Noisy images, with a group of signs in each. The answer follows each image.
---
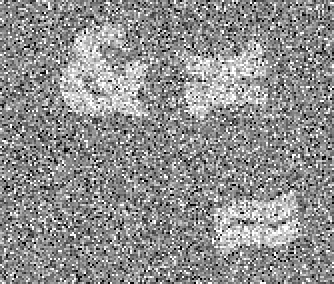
top left: ampersand; top right: not-equal sign; bottom right: approximately sign
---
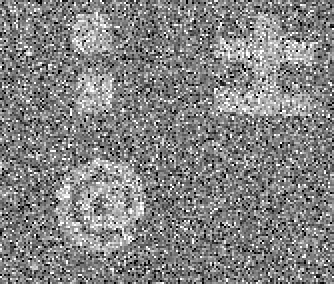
top left: colon; top right: plus-minus sign; bottom left: at sign
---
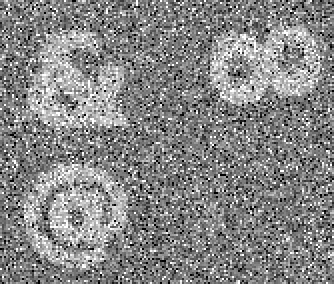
top left: ampersand; top right: infinity sign; bottom left: at sign
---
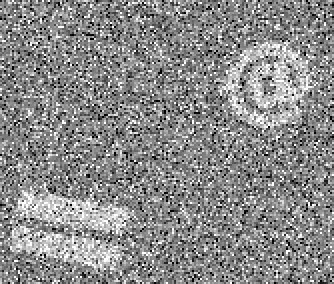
top right: at sign; bottom left: equals sign
